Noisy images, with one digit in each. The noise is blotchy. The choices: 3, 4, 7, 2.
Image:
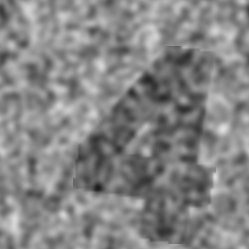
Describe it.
dark 4
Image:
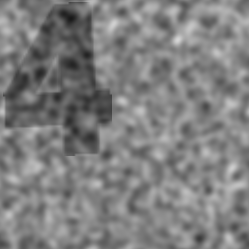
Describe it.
dark 4
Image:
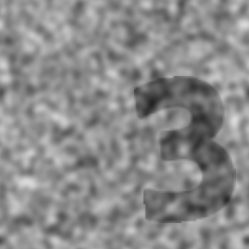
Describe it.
dark 3
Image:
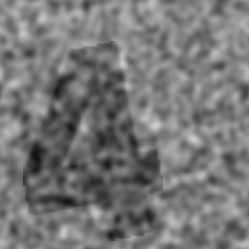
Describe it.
dark 4
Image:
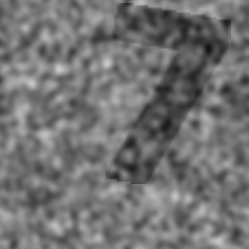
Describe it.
dark 7
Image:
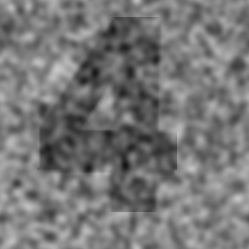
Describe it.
dark 4
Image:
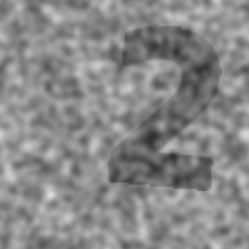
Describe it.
dark 2
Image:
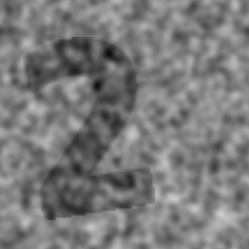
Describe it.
dark 2
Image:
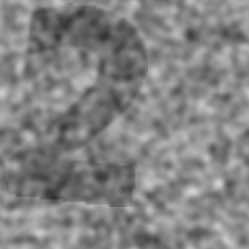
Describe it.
dark 2
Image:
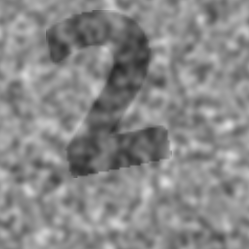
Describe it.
dark 2
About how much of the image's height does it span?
two thirds
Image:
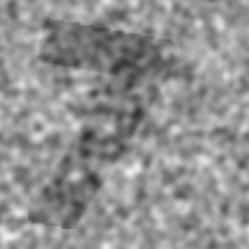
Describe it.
dark 7
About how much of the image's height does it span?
nearly all
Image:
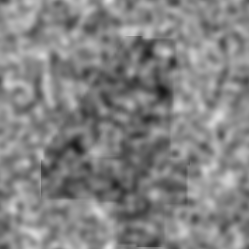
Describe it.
dark 4
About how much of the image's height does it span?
nearly all
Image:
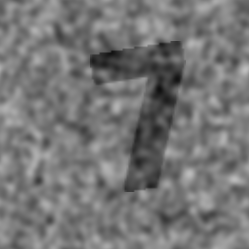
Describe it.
dark 7
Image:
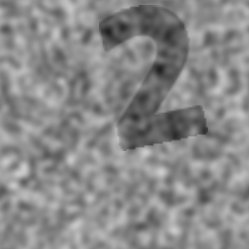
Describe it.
dark 2
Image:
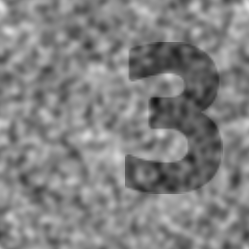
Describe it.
dark 3
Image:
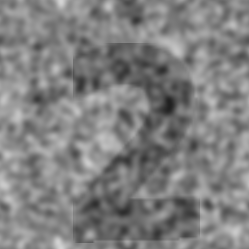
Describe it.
dark 2
